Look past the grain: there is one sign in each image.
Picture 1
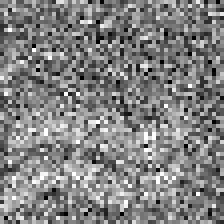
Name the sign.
approximately sign
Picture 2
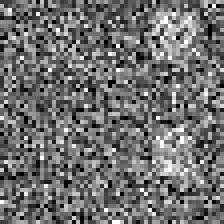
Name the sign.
colon
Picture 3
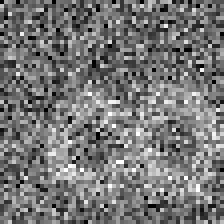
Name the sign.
infinity sign
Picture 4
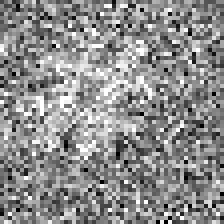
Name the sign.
hash sign
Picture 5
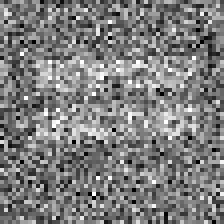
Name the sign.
equals sign
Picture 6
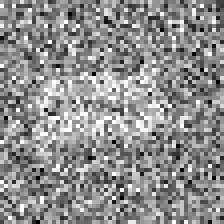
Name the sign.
approximately sign
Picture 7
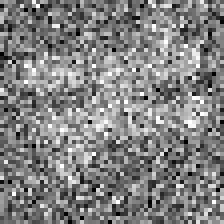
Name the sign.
not-equal sign
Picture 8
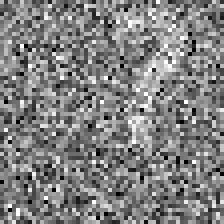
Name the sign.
question mark
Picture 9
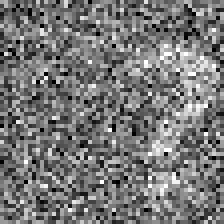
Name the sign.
question mark
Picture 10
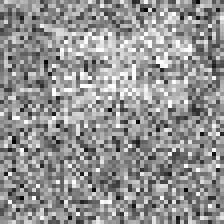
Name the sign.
not-equal sign
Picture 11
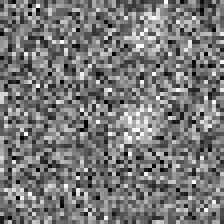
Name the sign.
colon
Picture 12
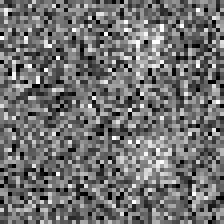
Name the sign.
colon
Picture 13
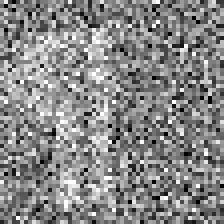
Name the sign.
pilcrow
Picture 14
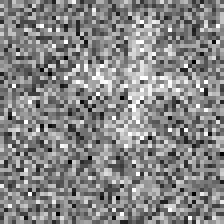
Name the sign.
plus sign
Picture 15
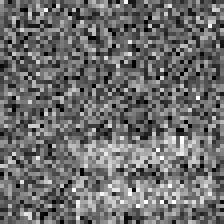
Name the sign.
equals sign
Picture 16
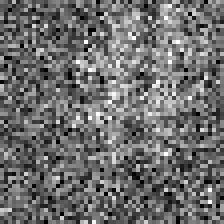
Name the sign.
hash sign
